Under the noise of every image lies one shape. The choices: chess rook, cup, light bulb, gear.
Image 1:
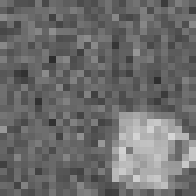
light cup, bottom right
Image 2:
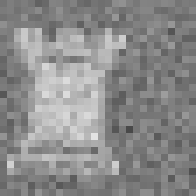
light chess rook
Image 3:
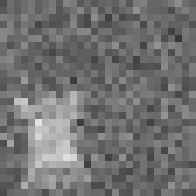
light chess rook
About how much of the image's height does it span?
half
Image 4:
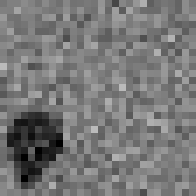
dark light bulb, bottom left
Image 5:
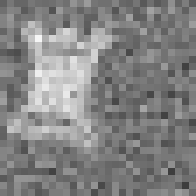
light chess rook
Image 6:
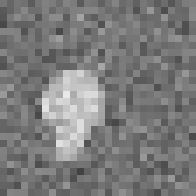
light light bulb
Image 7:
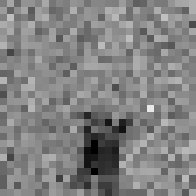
dark chess rook, bottom middle
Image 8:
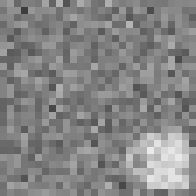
light cup, bottom right
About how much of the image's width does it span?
a third
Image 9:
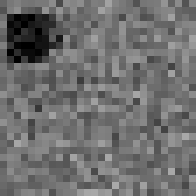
dark cup, top left
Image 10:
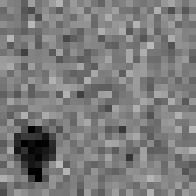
dark light bulb, bottom left
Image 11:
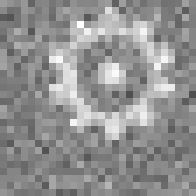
light gear
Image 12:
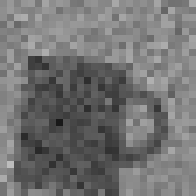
dark cup
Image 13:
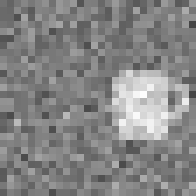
light cup, middle right
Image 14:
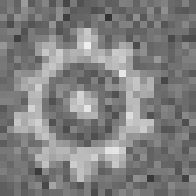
light gear
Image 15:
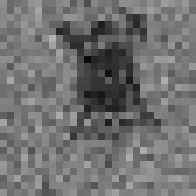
dark chess rook
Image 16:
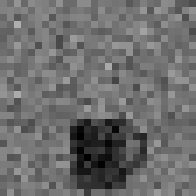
dark cup, bottom middle
